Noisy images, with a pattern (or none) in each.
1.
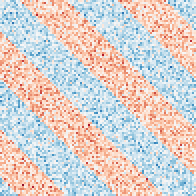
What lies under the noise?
diagonal stripes
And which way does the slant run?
top left to bottom right
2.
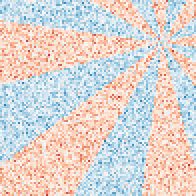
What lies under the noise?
spokes from one point
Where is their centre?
top right
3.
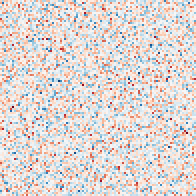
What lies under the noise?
only noise
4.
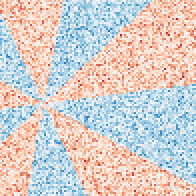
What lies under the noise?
spokes from one point
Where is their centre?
middle left
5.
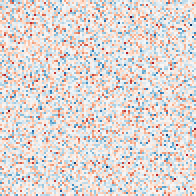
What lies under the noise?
only noise
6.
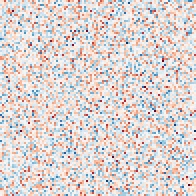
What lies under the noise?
only noise
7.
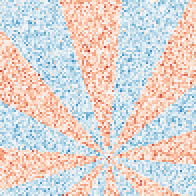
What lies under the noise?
spokes from one point
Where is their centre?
bottom middle
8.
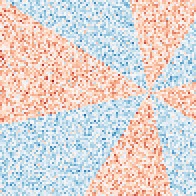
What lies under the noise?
spokes from one point
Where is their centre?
middle right
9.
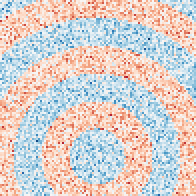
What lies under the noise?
rings round one point
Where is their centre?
bottom middle
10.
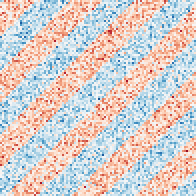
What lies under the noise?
diagonal stripes
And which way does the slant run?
bottom left to top right
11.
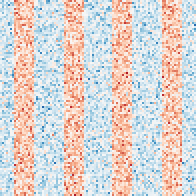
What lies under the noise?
vertical stripes
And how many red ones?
4
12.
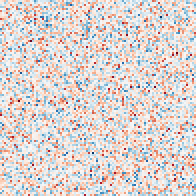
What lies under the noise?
only noise
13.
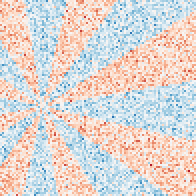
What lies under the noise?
spokes from one point
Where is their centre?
middle left
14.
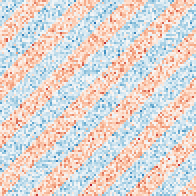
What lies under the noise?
diagonal stripes
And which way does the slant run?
bottom left to top right
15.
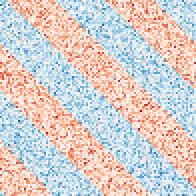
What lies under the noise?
diagonal stripes
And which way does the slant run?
top left to bottom right
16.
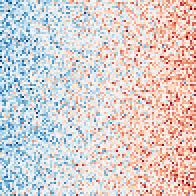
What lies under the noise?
a smooth slope
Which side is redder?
right
